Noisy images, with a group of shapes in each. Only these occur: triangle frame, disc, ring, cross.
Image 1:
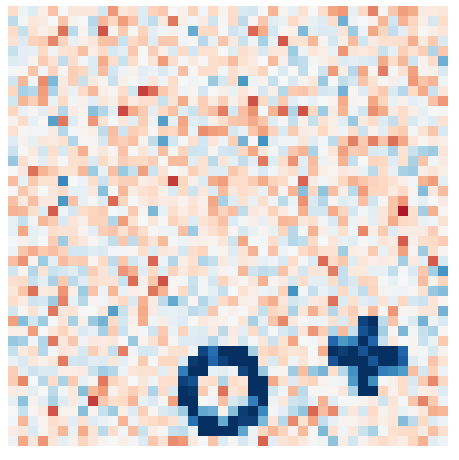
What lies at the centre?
nothing
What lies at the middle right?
nothing
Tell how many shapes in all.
2
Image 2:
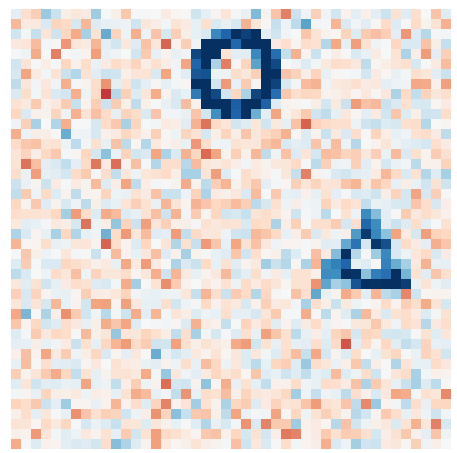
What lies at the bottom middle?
nothing
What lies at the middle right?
triangle frame
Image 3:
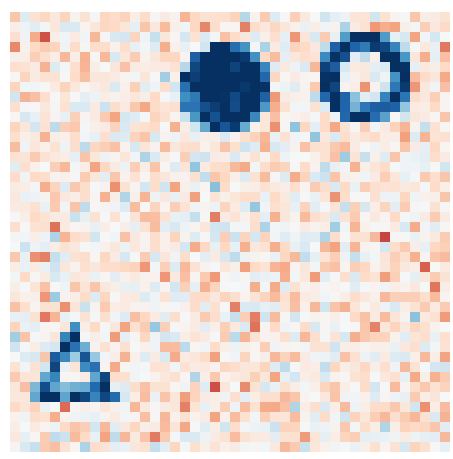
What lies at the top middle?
disc
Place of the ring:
top right
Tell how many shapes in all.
3
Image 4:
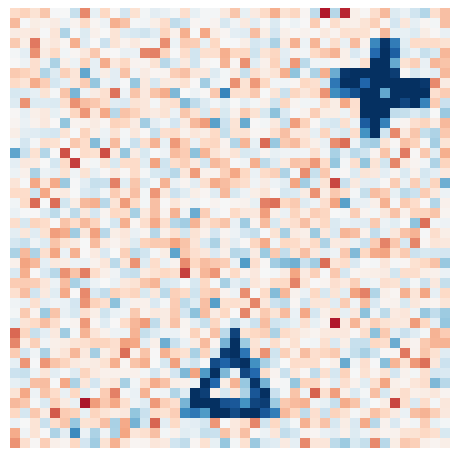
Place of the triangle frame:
bottom middle
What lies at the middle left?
nothing
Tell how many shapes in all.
2
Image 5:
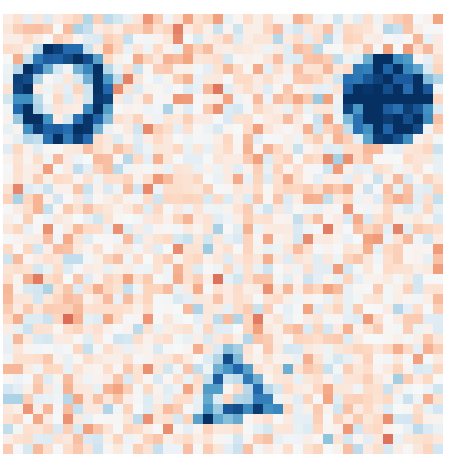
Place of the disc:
top right
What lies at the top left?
ring
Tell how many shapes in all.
3
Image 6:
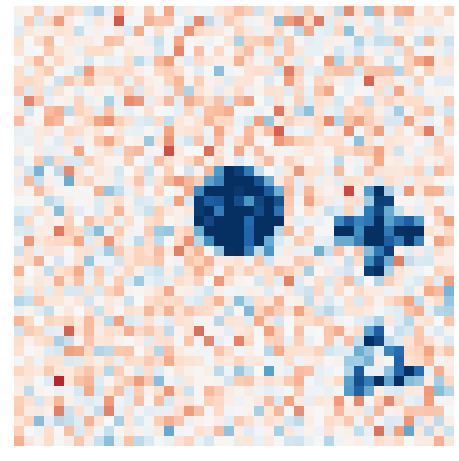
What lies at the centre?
disc
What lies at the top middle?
nothing
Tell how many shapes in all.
3
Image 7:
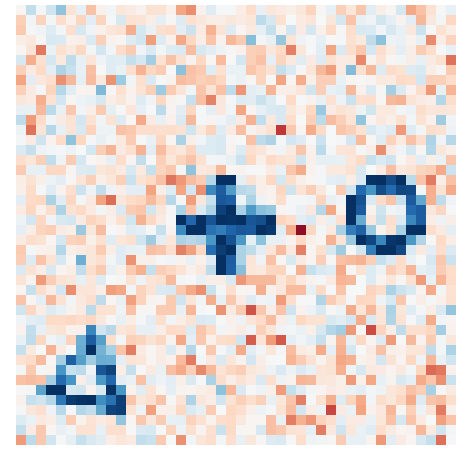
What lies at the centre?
cross
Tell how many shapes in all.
3
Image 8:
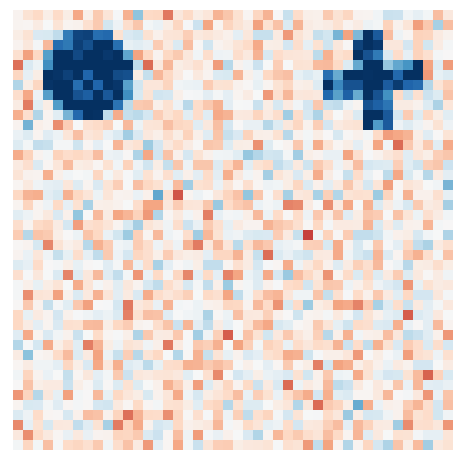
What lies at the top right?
cross
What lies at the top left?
disc
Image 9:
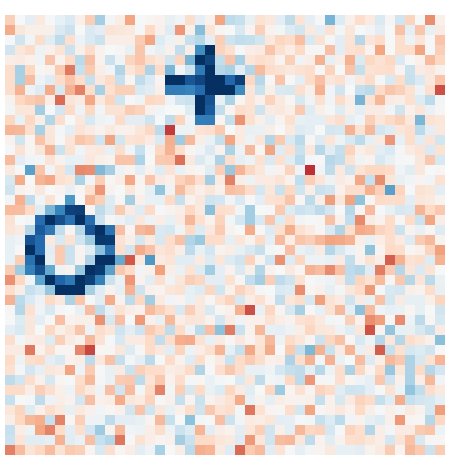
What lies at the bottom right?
nothing
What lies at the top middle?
cross
